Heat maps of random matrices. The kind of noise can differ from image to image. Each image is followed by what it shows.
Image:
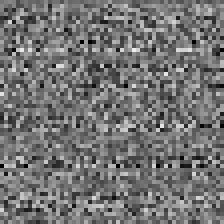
rows of uneven size
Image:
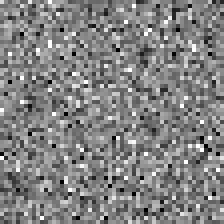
heavy tails
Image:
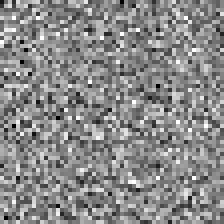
low rank plus noise
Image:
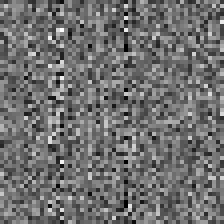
columns of uneven size
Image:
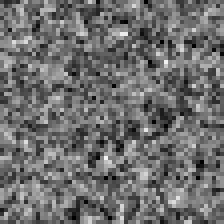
blotchy
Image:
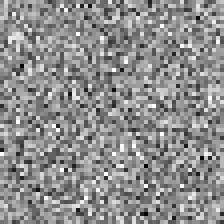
independent entries
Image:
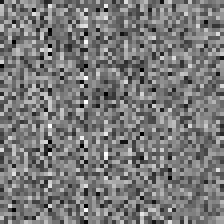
columns of uneven size
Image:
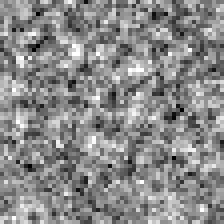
blotchy
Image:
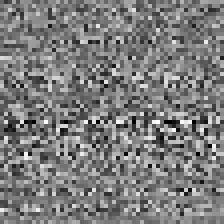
rows of uneven size
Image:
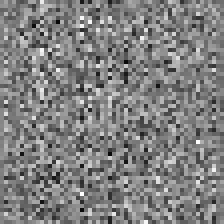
columns of uneven size
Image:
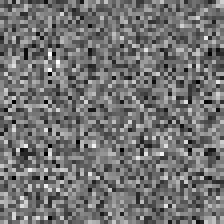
low rank plus noise
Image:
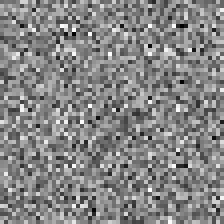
low rank plus noise
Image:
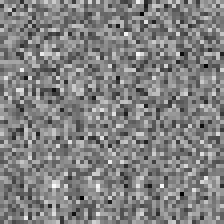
low rank plus noise
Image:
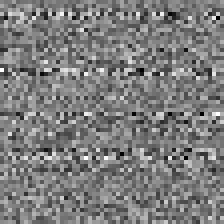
rows of uneven size
